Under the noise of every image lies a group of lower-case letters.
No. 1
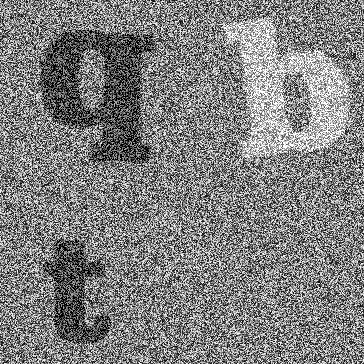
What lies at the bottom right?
nothing
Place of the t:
bottom left
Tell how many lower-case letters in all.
3
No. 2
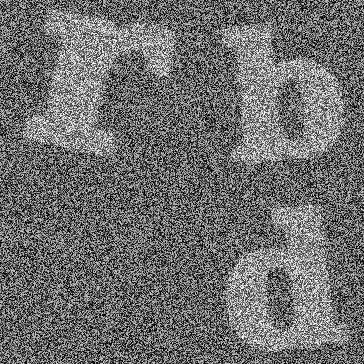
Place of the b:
top right
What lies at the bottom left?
nothing
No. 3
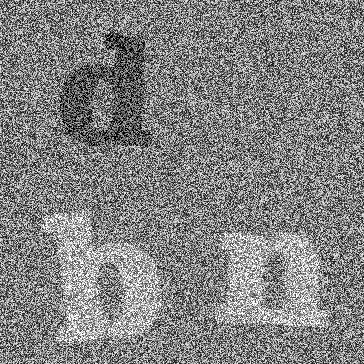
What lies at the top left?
d
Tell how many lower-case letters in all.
3
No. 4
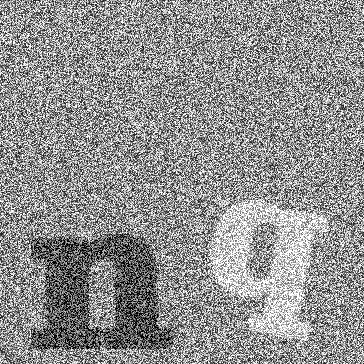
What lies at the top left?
nothing
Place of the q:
bottom right
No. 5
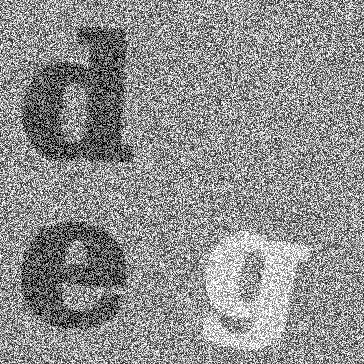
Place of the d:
top left
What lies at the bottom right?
g
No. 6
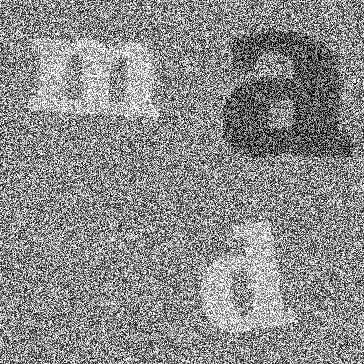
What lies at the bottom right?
d
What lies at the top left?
m
